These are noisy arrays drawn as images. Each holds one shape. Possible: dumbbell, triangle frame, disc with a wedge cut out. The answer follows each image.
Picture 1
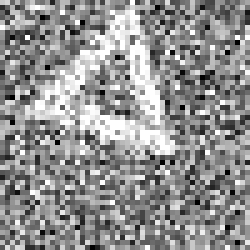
triangle frame
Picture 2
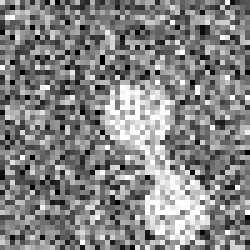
dumbbell
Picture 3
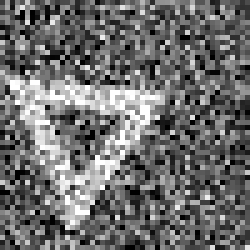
triangle frame
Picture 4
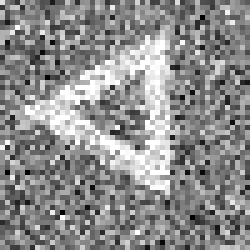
triangle frame
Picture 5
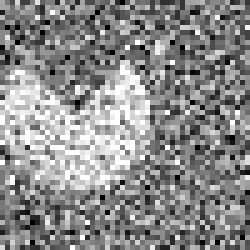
disc with a wedge cut out
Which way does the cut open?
up
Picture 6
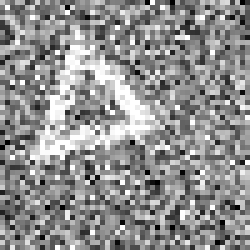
triangle frame
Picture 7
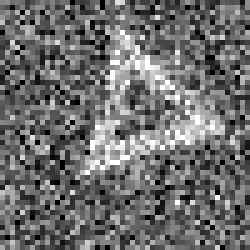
triangle frame
